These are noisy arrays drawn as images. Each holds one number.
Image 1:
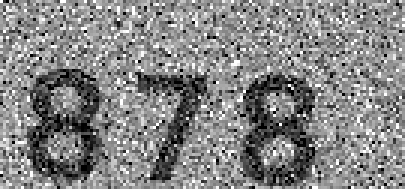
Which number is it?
878
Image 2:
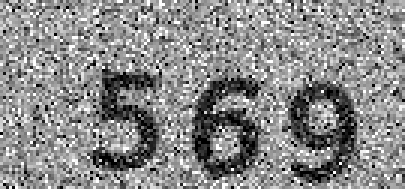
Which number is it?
569
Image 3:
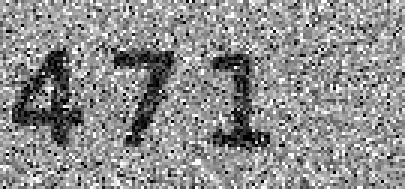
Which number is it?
471
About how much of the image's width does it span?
two thirds
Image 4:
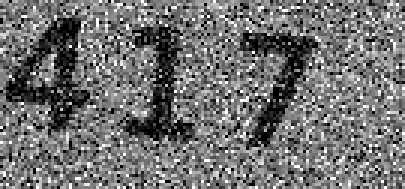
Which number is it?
417
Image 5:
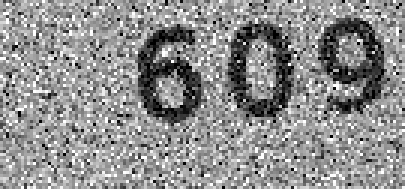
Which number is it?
609
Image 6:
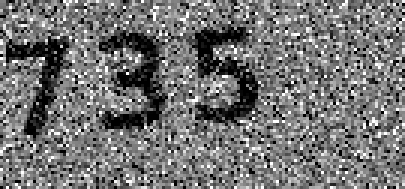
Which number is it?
735
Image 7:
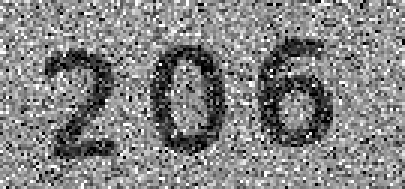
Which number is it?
206
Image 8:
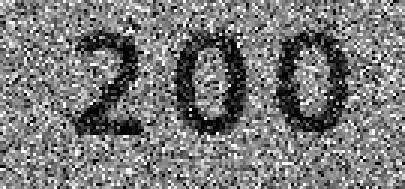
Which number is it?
200
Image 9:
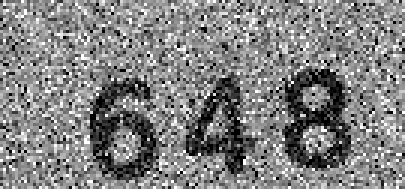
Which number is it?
648
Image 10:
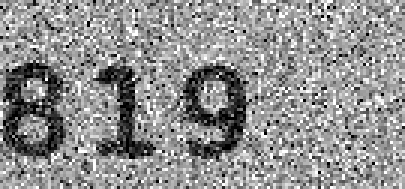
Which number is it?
819
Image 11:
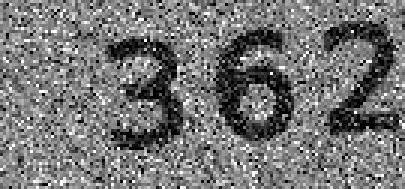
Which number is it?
362
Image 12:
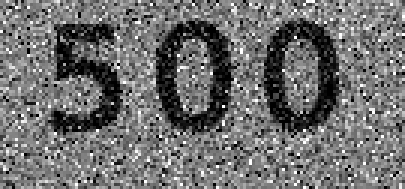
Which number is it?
500
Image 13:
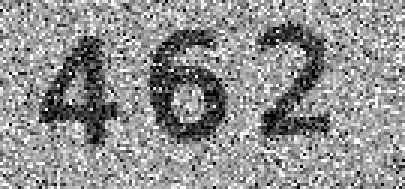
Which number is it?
462
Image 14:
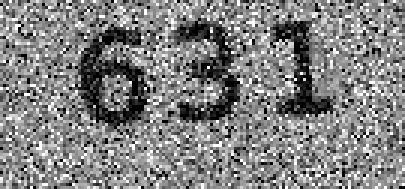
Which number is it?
631
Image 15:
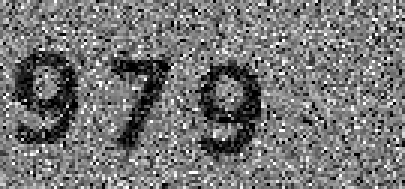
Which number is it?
979
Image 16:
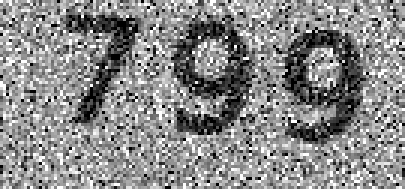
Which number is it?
799
